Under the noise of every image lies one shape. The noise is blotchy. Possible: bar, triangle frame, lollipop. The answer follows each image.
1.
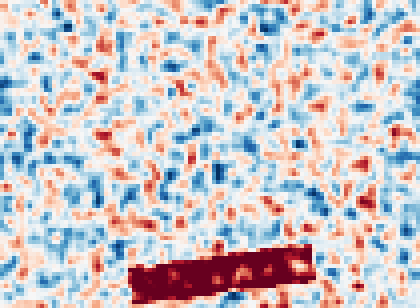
bar
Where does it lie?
bottom middle
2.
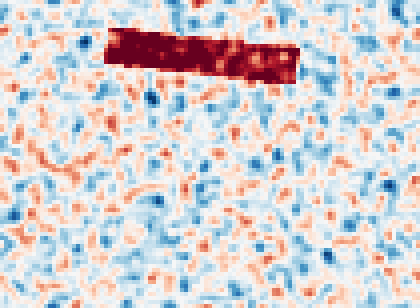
bar
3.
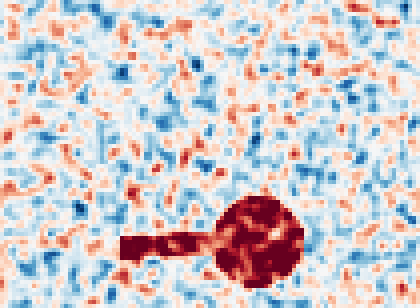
lollipop
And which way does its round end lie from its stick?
right
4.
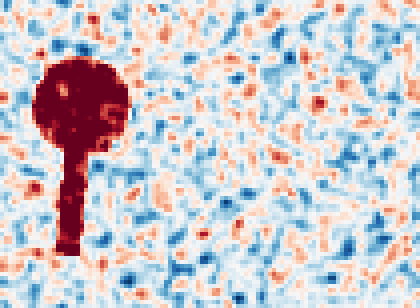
lollipop
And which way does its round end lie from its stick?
up
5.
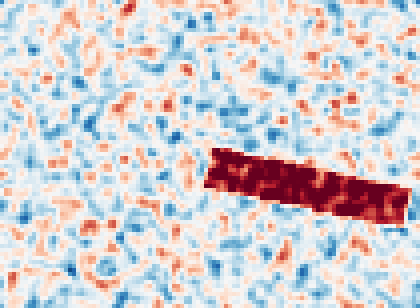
bar
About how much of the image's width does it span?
half
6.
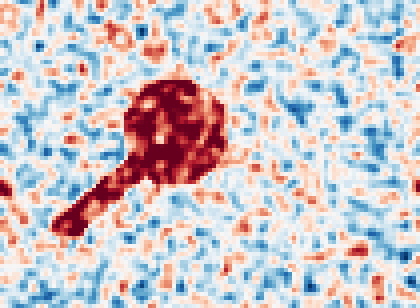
lollipop
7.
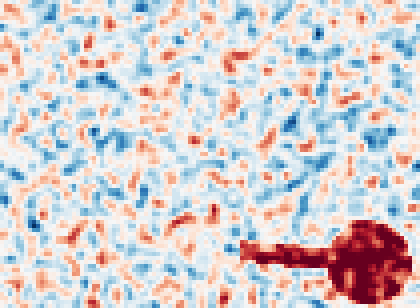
lollipop
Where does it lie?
bottom right
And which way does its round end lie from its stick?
right
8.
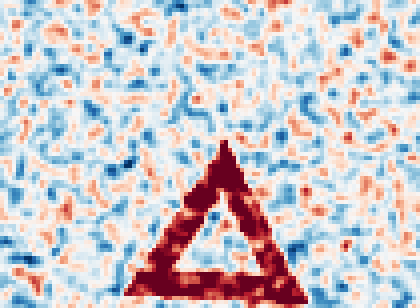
triangle frame
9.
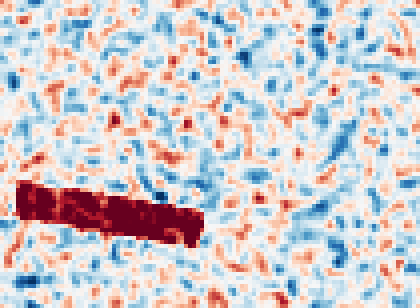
bar
